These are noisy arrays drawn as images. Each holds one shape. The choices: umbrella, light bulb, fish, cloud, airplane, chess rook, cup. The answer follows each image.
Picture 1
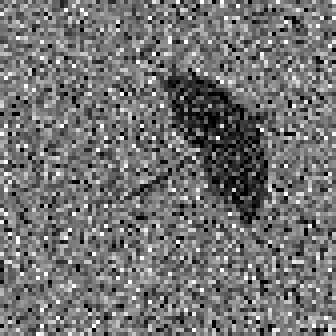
umbrella
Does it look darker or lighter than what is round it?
darker
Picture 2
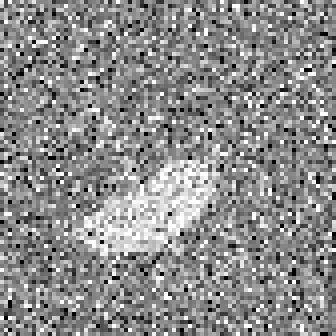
umbrella
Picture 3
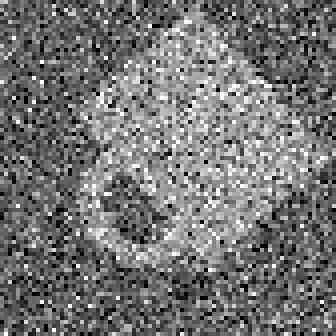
cup
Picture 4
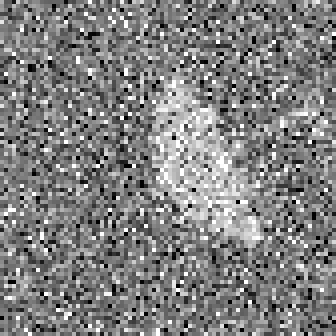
umbrella
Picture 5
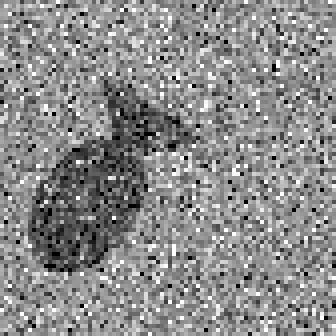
fish
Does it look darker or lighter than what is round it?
darker
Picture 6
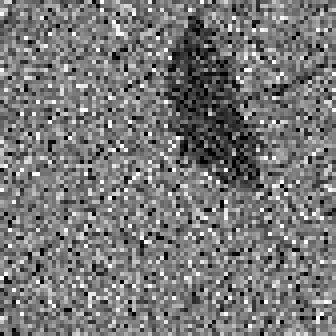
umbrella
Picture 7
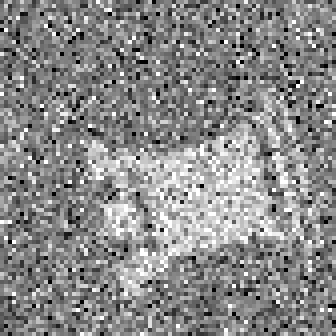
chess rook
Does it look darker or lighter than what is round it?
lighter
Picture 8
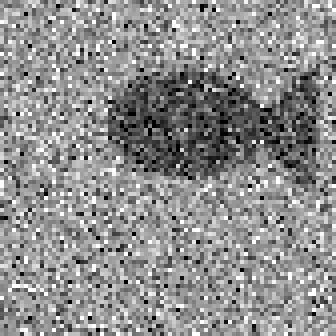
fish
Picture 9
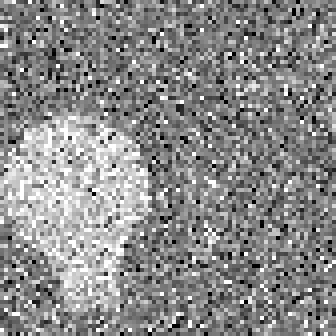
light bulb
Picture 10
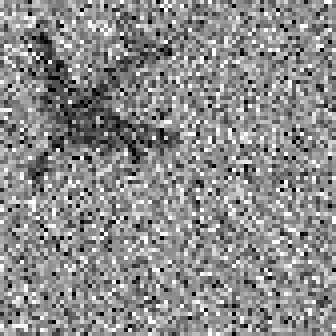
airplane
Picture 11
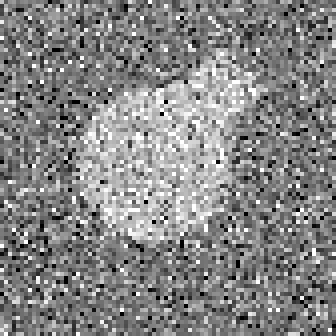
light bulb
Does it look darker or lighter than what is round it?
lighter
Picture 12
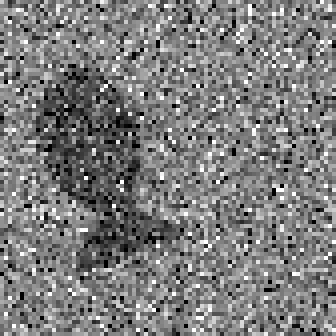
fish
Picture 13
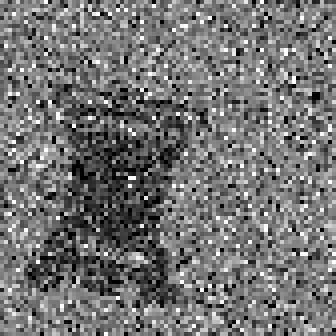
chess rook
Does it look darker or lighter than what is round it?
darker
